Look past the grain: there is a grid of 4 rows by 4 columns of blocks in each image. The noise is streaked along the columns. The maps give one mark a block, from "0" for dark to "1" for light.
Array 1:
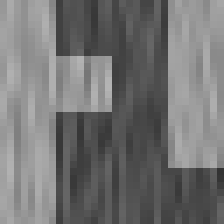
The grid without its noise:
1001
1101
1001
1000
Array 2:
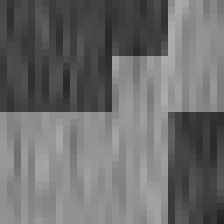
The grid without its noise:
0001
0011
1110
1110
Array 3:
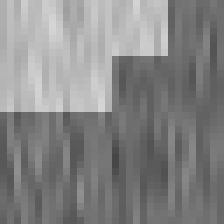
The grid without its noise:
1110
1100
0000
0000
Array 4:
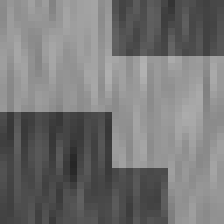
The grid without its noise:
1100
1111
0011
0001
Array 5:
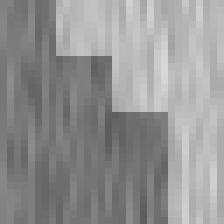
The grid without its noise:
0111
0011
0001
0001
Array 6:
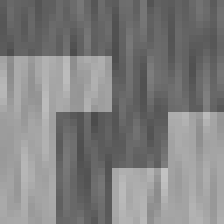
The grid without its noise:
0000
1100
1001
1011
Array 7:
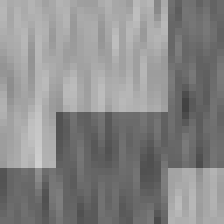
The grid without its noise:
1110
1110
1000
0001
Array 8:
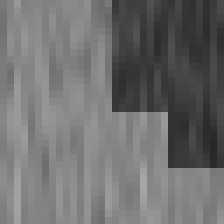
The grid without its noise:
1100
1100
1110
1111
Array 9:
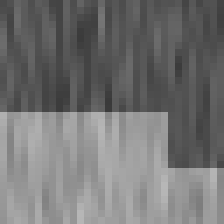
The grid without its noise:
0000
0000
1110
1111
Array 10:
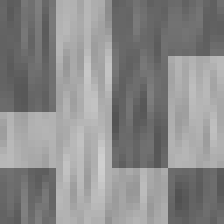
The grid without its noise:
0100
0101
1101
0110
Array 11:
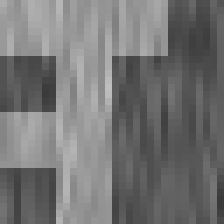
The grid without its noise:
1110
0100
1100
0100
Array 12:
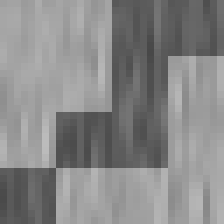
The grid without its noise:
1100
1101
1001
0111
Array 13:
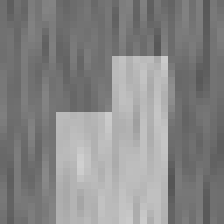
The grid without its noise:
0000
0010
0110
0110
